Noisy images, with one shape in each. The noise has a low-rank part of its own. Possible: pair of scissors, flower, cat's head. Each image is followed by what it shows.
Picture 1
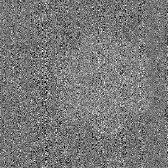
light flower
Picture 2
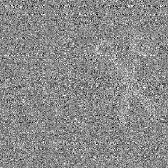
light pair of scissors
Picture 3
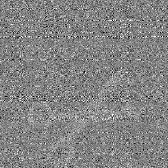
light pair of scissors
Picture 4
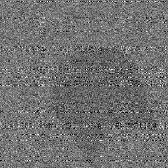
dark cat's head
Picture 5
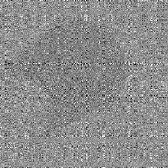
dark cat's head
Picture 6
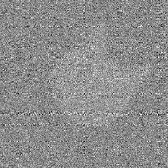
light cat's head
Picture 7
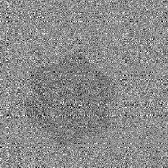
dark flower
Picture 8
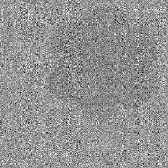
dark flower
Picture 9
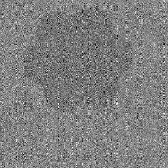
dark flower
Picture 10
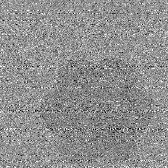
dark flower
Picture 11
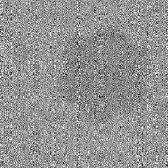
dark flower
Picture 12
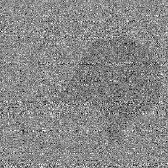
dark cat's head
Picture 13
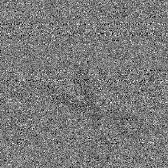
dark pair of scissors
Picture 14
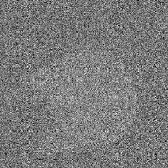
light cat's head
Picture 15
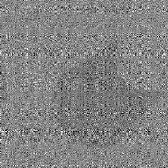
dark cat's head
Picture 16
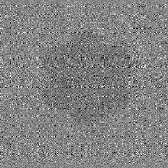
dark flower
